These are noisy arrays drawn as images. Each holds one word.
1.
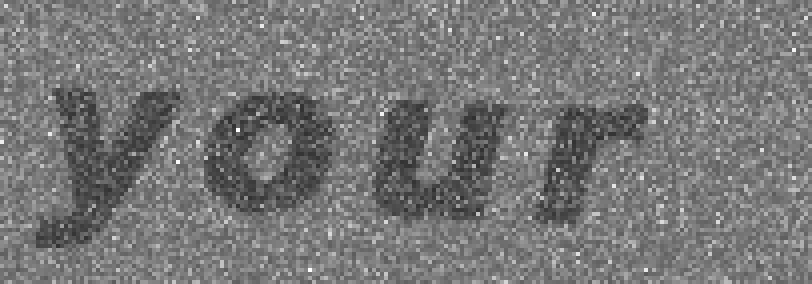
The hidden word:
your
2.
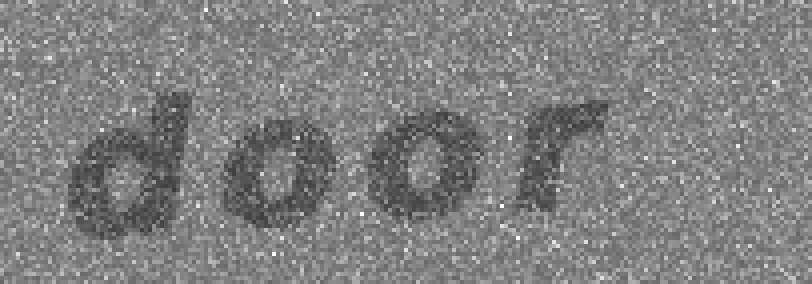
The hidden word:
door
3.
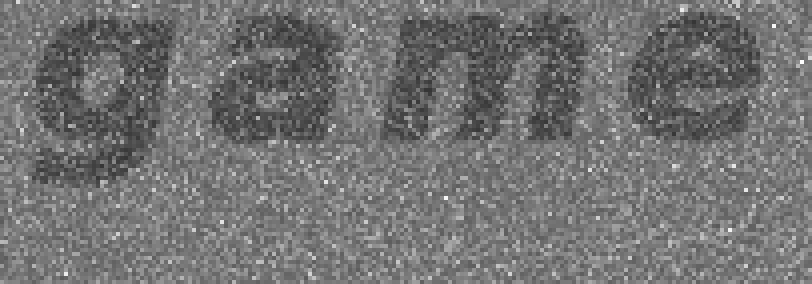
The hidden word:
game
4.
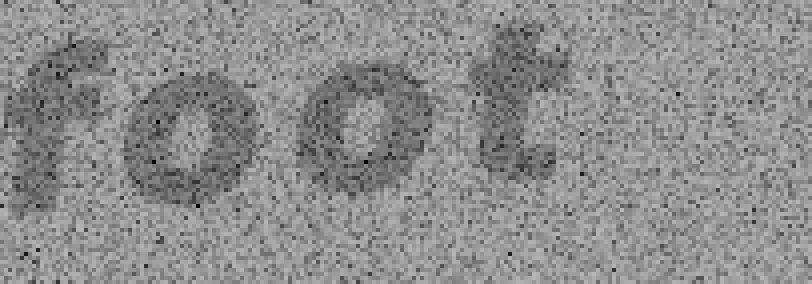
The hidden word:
foot
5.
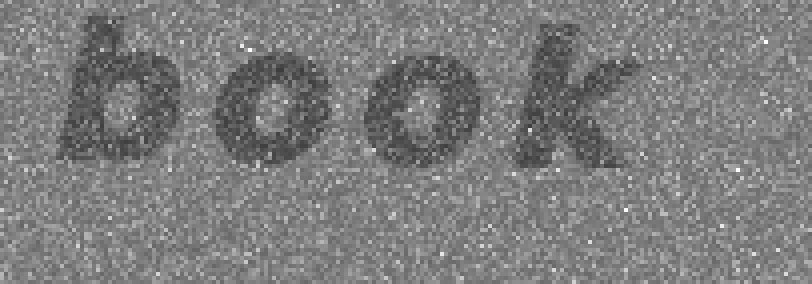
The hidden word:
book
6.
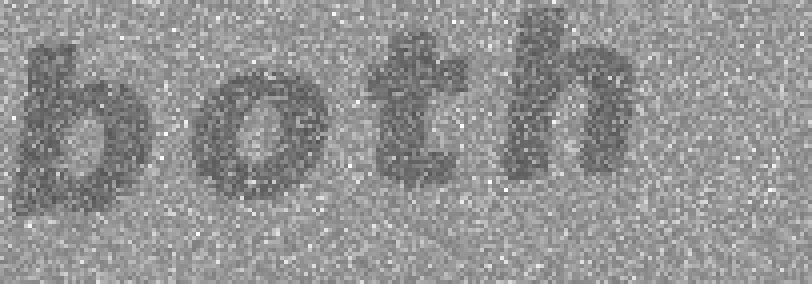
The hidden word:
both
